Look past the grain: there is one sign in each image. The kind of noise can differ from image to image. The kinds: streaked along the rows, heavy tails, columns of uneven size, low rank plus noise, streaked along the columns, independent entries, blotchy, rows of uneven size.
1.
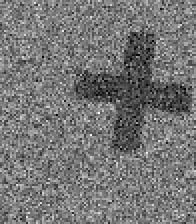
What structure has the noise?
low rank plus noise
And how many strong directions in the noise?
one
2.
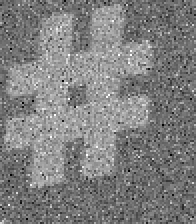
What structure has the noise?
heavy tails
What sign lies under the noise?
hash sign
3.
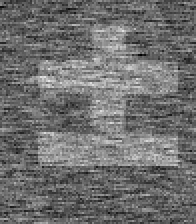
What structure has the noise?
streaked along the rows
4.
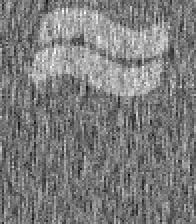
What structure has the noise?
streaked along the columns
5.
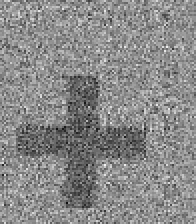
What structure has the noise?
low rank plus noise
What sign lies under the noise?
plus sign
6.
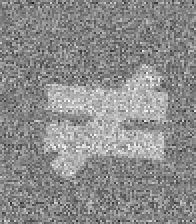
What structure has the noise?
rows of uneven size
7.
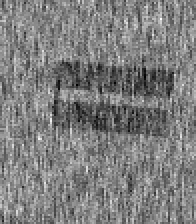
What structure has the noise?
streaked along the columns
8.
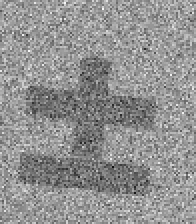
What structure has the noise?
independent entries
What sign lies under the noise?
plus-minus sign
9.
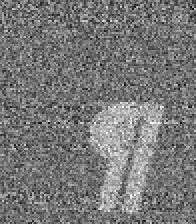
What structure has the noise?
rows of uneven size
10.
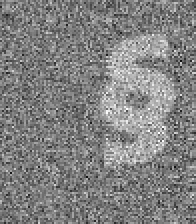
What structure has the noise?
low rank plus noise
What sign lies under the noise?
section sign
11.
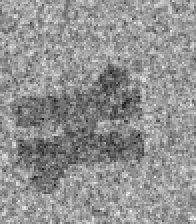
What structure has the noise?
blotchy
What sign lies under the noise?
not-equal sign
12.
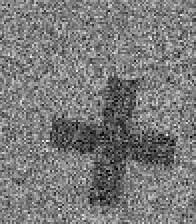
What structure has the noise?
low rank plus noise
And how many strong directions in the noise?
five to eight
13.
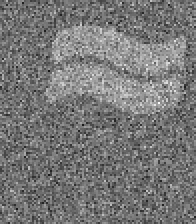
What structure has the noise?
independent entries
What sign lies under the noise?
approximately sign
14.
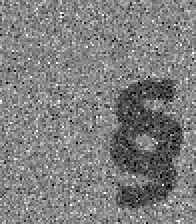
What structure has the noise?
heavy tails
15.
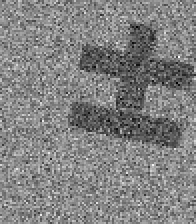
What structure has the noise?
low rank plus noise
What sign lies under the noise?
plus-minus sign
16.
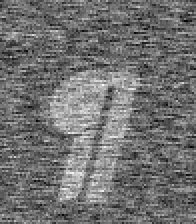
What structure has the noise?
streaked along the rows
